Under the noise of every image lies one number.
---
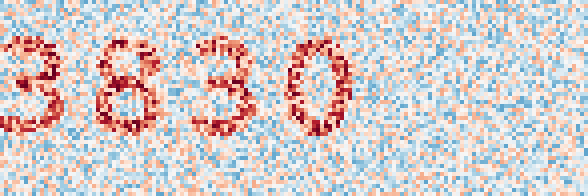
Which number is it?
3830
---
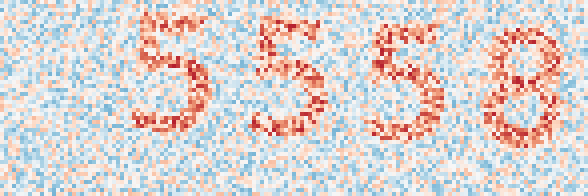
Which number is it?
5558
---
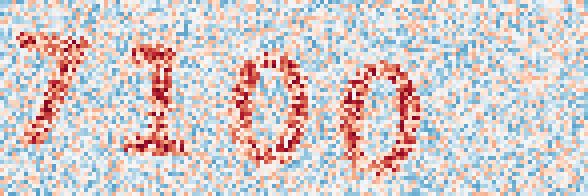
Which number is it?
7100
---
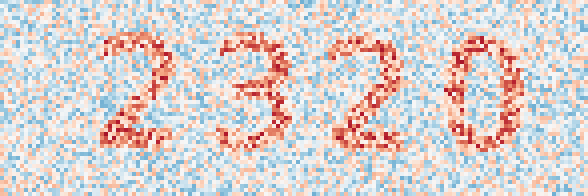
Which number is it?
2320
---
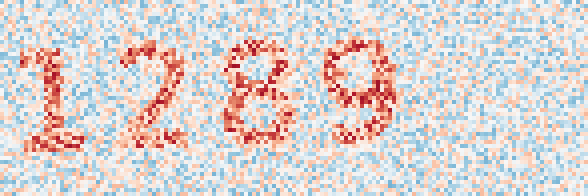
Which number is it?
1289
